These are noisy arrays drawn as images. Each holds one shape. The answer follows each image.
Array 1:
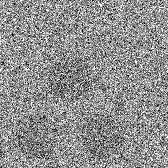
dark three dots
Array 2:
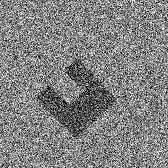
dark square with a notch
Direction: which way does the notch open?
up and left
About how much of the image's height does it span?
half
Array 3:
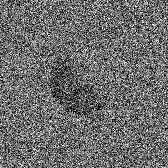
dark half disc, centre
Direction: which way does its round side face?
down and left
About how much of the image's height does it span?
a third
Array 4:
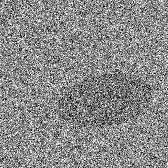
dark ellipse
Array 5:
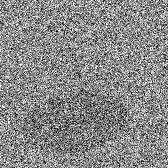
dark ellipse
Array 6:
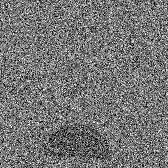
dark half disc, bottom middle
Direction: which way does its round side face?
up
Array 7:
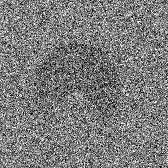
dark disc with a wedge cut out
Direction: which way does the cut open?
down
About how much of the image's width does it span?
half
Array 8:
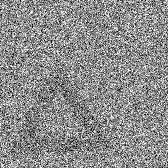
dark triangle frame
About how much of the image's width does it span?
two thirds
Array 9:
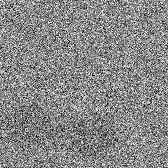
dark dumbbell
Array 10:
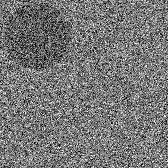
dark disc, top left
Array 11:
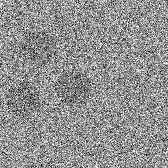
dark three dots
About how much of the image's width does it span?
half
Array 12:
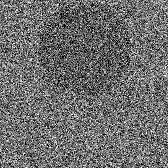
dark disc
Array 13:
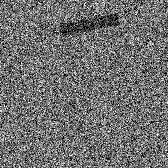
dark bar, top middle
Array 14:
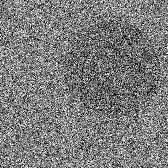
dark disc
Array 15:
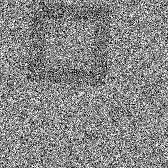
dark square frame
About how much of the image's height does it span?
half
